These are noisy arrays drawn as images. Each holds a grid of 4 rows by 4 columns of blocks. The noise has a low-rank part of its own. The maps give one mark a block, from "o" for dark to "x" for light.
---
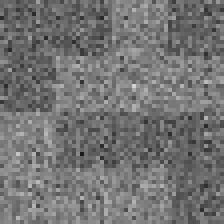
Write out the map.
o o x o
o x x x
x o o o
x x x o
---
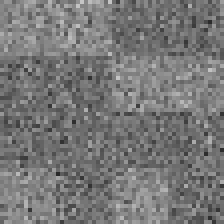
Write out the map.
x x o o
o o x x
o o o o
x o x o
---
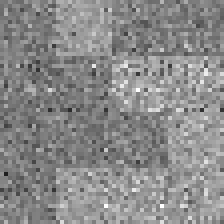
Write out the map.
o x o o
o o x x
o o o x
o x x x
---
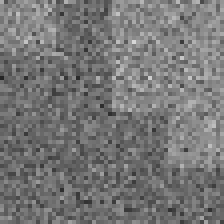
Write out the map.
x o x x
o o x x
o o o x
o o o o
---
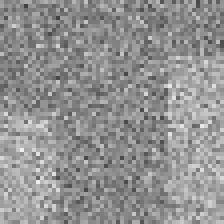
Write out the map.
o o o o
o o o x
x o o x
x o o x
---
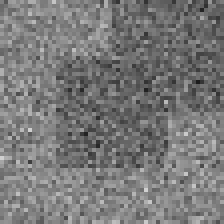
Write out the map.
x x o o
x o o o
x o o x
x x x x
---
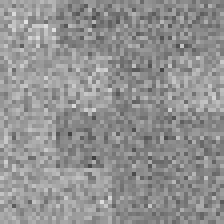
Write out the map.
x o o o
x x o x
x o o o
x x o o
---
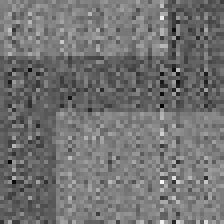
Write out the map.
x x x o
o o o o
o x x x
o x x x
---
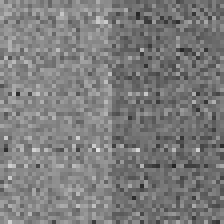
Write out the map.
x x o o
x x o o
x x o o
x x o o
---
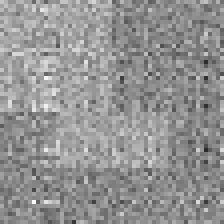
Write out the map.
x x o o
x x o o
o x x o
o o o o
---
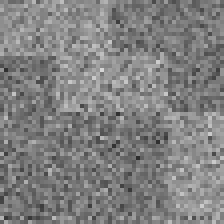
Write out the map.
x x o o
o x x o
o o o x
o o o x
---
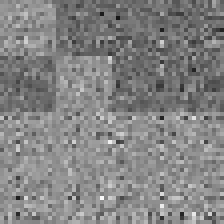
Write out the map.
x o o o
o x o o
x x x x
x x x x
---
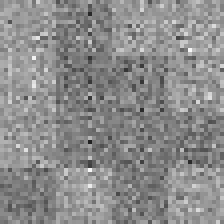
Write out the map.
x o x x
x o o x
x o o o
o x o x
